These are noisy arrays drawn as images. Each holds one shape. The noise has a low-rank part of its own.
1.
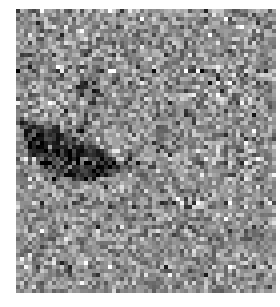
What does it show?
dark umbrella, middle left
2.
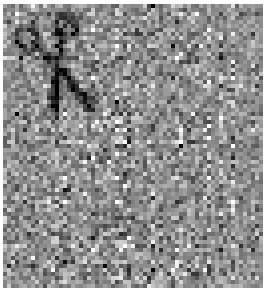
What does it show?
dark pair of scissors, top left
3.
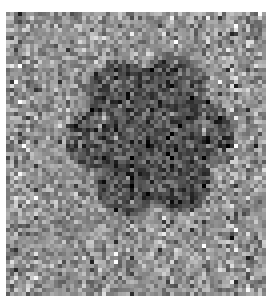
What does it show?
dark flower
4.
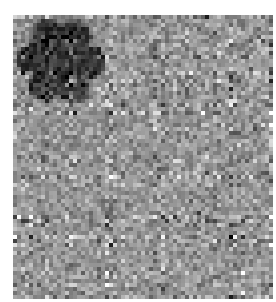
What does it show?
dark flower, top left
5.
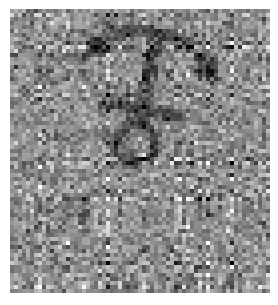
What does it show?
dark anchor
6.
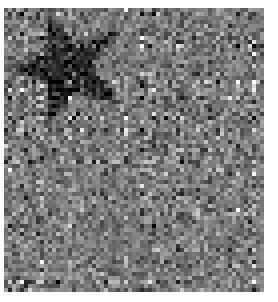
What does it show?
dark star, top left
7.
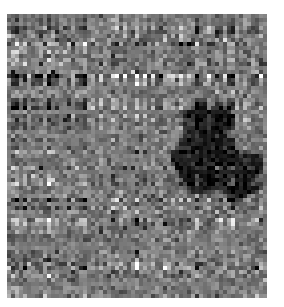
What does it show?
dark car, middle right
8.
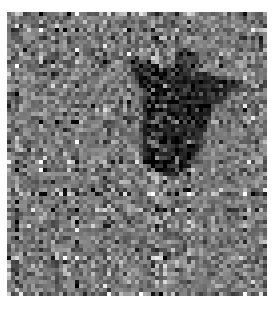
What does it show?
dark bell
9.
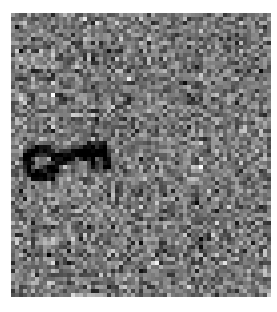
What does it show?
dark key, middle left
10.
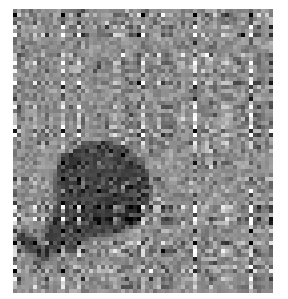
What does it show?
dark pear
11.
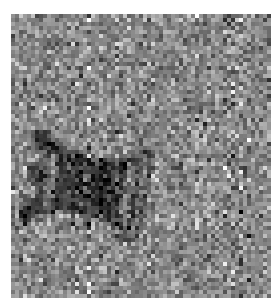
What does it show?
dark chess rook
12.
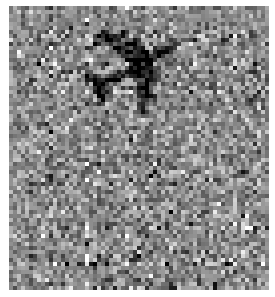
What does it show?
dark airplane, top middle
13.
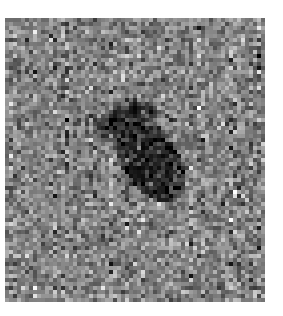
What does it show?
dark footprint, centre
